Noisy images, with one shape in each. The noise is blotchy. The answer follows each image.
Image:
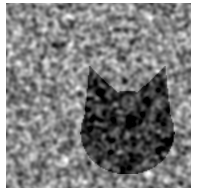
cat's head
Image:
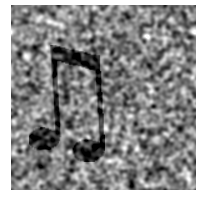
pair of musical notes
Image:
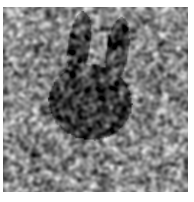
rabbit's head
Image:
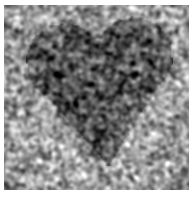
heart
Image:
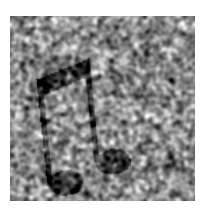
pair of musical notes
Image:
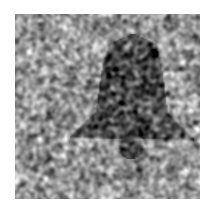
bell
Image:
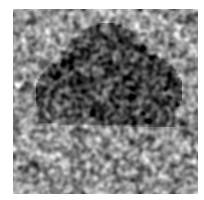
cloud
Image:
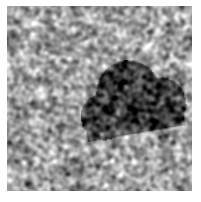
cloud
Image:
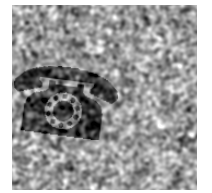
telephone
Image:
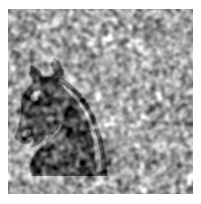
chess knight
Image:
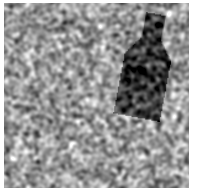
bottle
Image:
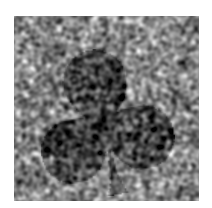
club
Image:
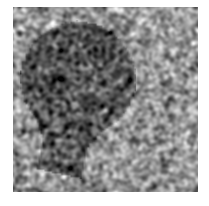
light bulb
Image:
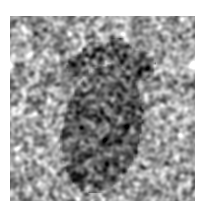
footprint
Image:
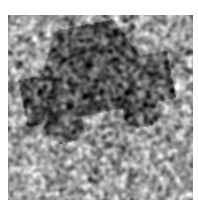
car
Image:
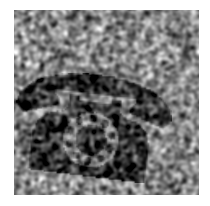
telephone
